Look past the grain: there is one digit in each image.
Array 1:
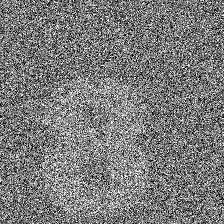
8
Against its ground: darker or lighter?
lighter
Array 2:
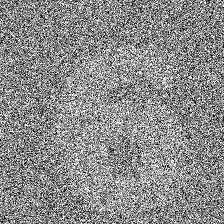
6
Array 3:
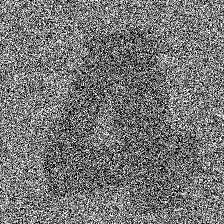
4
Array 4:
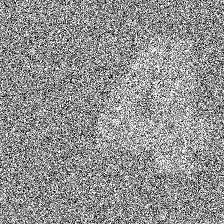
4
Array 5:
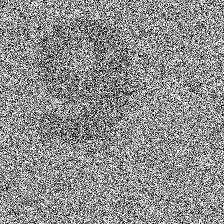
9
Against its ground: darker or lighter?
darker
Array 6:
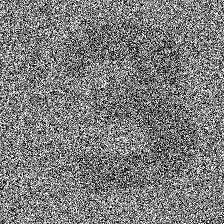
3
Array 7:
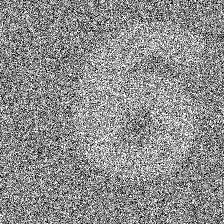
6
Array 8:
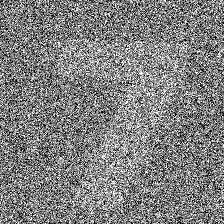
7
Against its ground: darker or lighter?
lighter
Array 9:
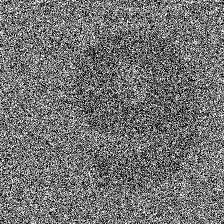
9
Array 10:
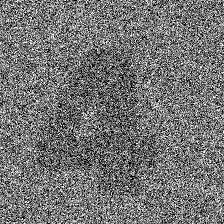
4
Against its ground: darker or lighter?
darker
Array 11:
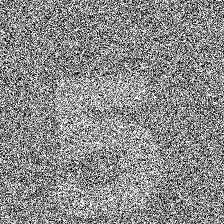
5
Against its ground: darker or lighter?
lighter
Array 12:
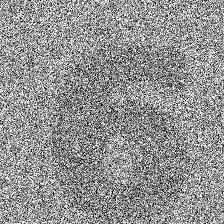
6
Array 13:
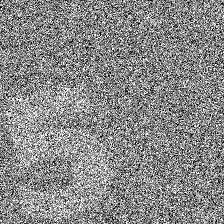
5
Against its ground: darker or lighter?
lighter
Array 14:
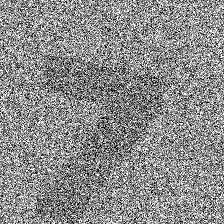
7
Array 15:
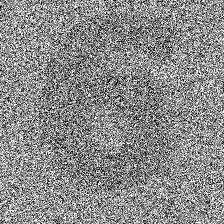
6
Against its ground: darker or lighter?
darker
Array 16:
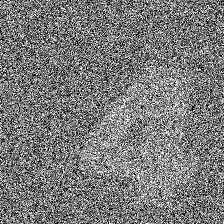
4
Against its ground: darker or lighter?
lighter
